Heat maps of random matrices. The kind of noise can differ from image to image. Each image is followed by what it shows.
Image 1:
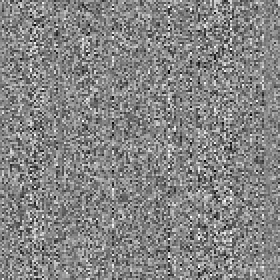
columns of uneven size
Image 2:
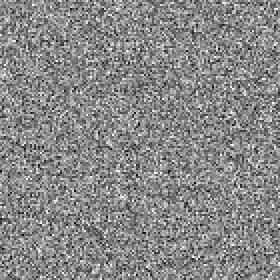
independent entries
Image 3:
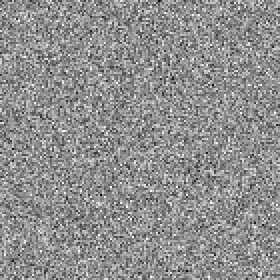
independent entries
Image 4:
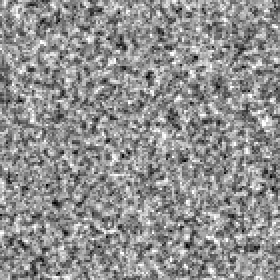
blotchy
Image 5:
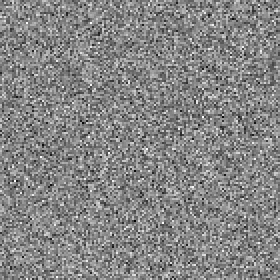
independent entries
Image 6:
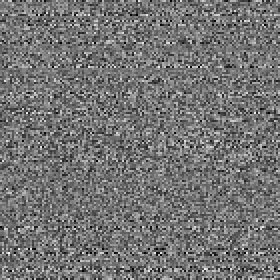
rows of uneven size
